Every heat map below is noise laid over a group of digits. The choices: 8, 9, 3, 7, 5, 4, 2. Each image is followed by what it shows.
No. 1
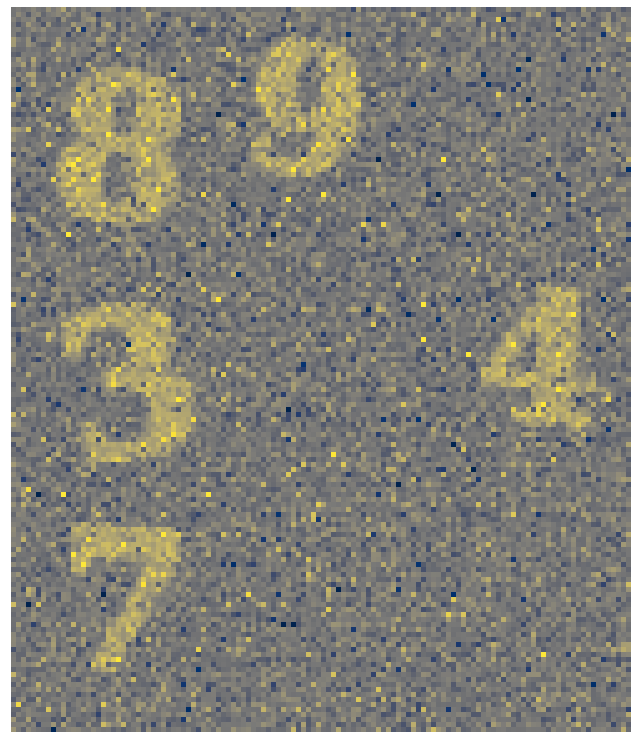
top left: 8; top middle: 9; middle left: 3; middle right: 4; bottom left: 7
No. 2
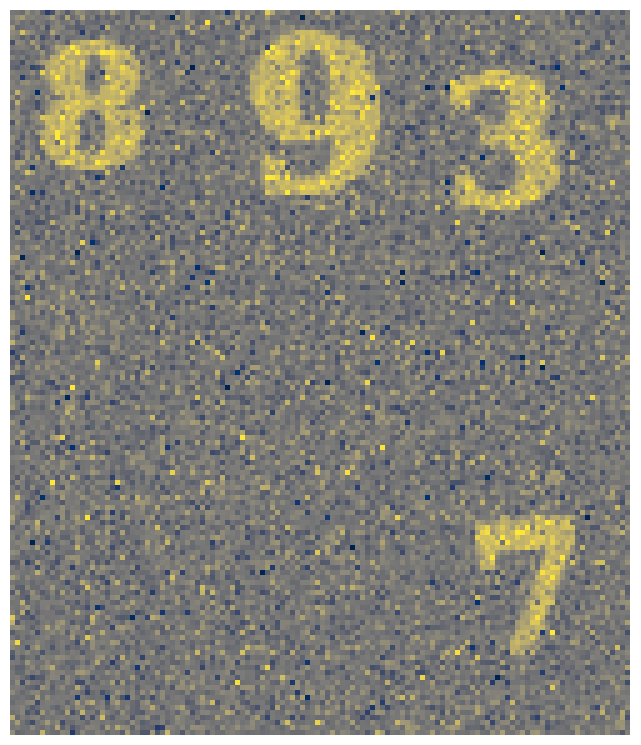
top left: 8; top middle: 9; top right: 3; bottom right: 7
